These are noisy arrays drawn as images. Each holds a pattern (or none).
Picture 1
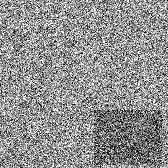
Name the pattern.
one block
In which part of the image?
bottom right
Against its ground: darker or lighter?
darker
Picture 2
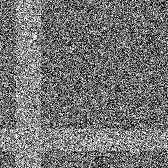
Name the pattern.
bands of rows crossing bands of columns
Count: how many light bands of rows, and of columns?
1 and 1
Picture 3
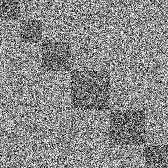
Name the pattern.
blocks along the diagonal
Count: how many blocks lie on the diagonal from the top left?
6
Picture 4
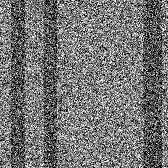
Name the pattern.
bands of columns
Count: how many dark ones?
3
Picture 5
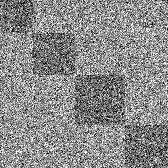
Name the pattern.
blocks along the diagonal
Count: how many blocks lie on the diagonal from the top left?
4
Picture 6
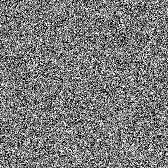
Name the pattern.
only noise
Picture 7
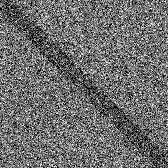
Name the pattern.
a diagonal band
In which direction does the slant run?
top left to bottom right
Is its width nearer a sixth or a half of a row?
a sixth
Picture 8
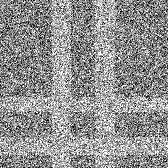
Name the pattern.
bands of rows crossing bands of columns
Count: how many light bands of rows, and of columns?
2 and 2
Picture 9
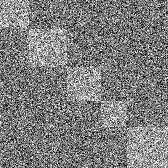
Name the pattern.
blocks along the diagonal
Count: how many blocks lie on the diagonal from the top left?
5
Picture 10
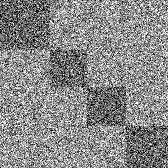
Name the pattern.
blocks along the diagonal
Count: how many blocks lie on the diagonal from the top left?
4
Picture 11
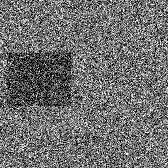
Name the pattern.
one block
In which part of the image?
middle left
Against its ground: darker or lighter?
darker
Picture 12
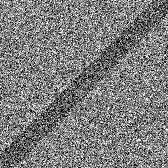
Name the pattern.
a diagonal band
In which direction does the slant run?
bottom left to top right
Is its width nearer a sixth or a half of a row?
a sixth
